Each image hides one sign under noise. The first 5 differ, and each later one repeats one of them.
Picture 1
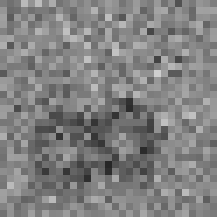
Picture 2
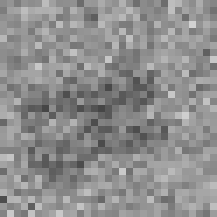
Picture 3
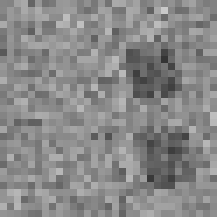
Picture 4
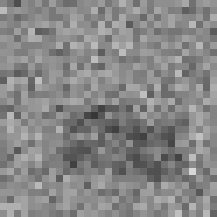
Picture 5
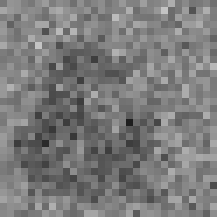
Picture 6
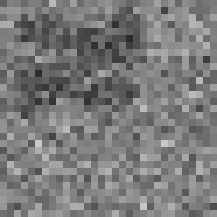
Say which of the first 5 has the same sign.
2
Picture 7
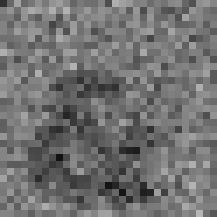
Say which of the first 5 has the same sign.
5
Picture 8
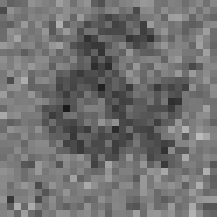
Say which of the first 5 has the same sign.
5
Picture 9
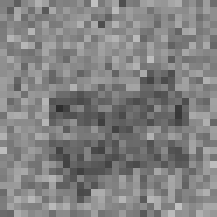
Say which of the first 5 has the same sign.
2
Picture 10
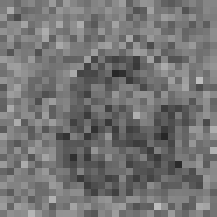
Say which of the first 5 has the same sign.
5
